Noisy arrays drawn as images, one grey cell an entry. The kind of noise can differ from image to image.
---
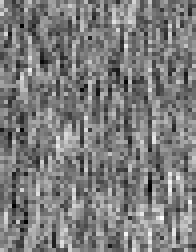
streaked along the columns
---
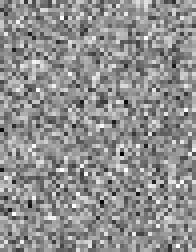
independent entries
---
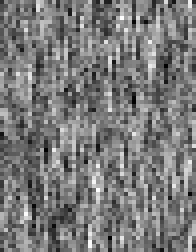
streaked along the columns
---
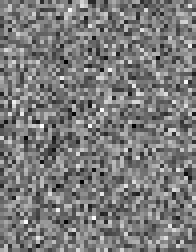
independent entries
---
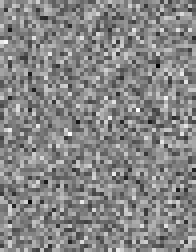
independent entries
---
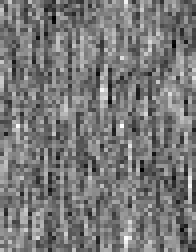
streaked along the columns
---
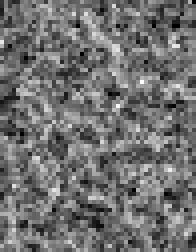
blotchy
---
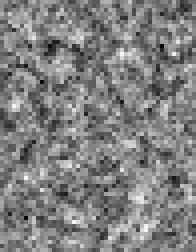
blotchy
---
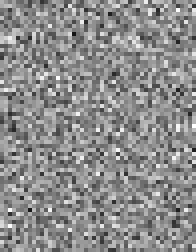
low rank plus noise
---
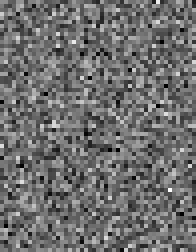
independent entries
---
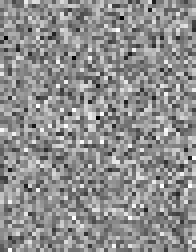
independent entries
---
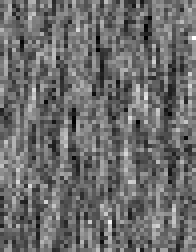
streaked along the columns
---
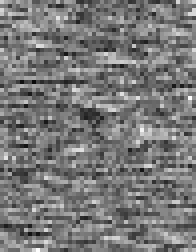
streaked along the rows
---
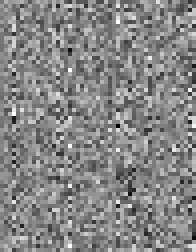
columns of uneven size
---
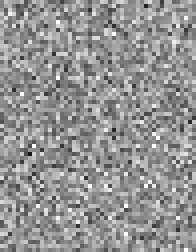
independent entries
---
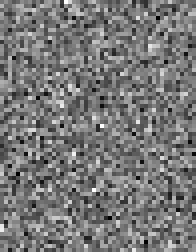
independent entries
